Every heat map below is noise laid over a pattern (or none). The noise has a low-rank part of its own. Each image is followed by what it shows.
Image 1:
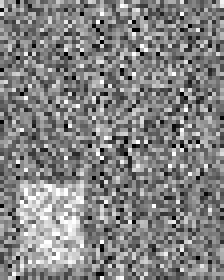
one block
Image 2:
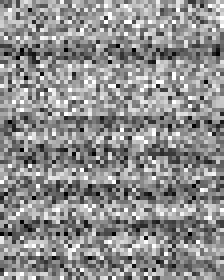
bands of rows
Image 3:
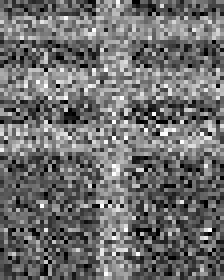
bands of rows crossing bands of columns
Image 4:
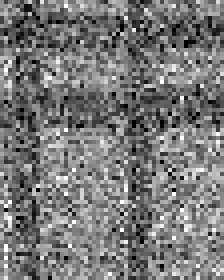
bands of rows crossing bands of columns
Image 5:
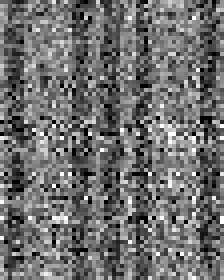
bands of columns
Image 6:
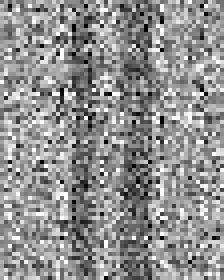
bands of columns
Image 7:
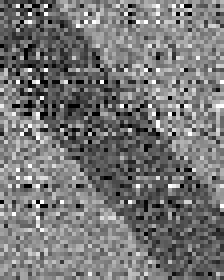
a diagonal band
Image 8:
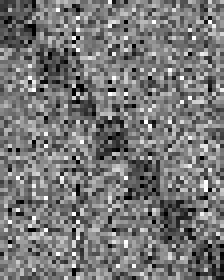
blocks along the diagonal
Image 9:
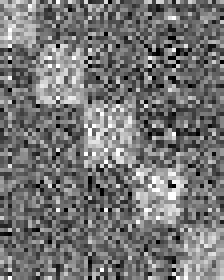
blocks along the diagonal
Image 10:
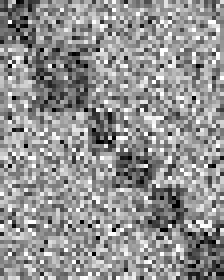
blocks along the diagonal
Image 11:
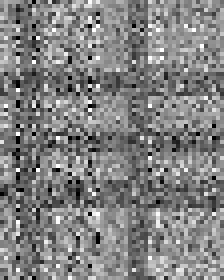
bands of rows crossing bands of columns
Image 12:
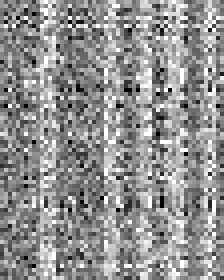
bands of columns
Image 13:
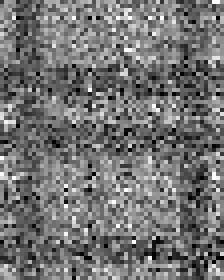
bands of rows crossing bands of columns
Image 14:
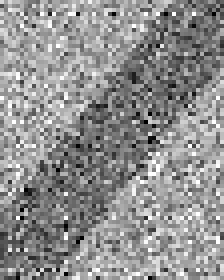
a diagonal band
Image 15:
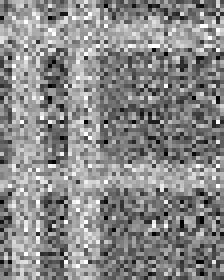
bands of rows crossing bands of columns
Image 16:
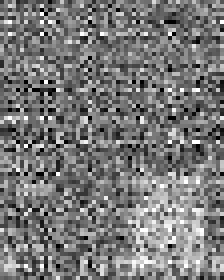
one block
